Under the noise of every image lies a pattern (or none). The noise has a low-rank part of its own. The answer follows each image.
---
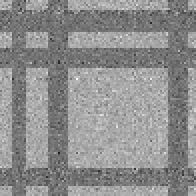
bands of rows crossing bands of columns
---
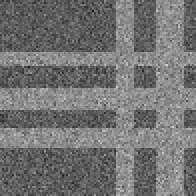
bands of rows crossing bands of columns
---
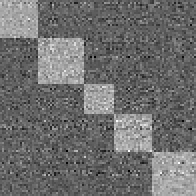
blocks along the diagonal
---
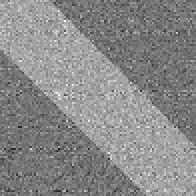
a diagonal band
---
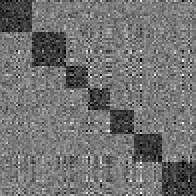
blocks along the diagonal
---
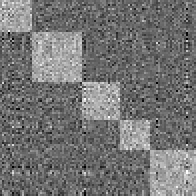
blocks along the diagonal
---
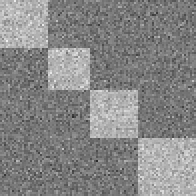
blocks along the diagonal
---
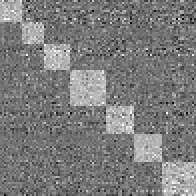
blocks along the diagonal
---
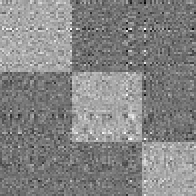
blocks along the diagonal
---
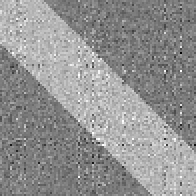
a diagonal band
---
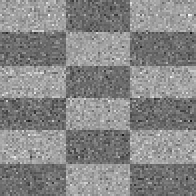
a checkerboard
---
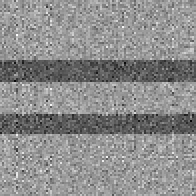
bands of rows
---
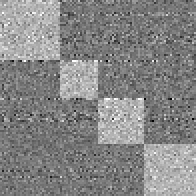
blocks along the diagonal
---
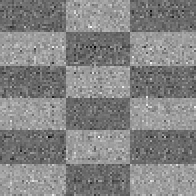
a checkerboard
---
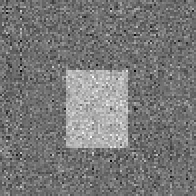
one block
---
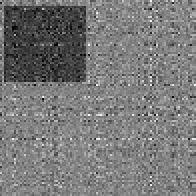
one block
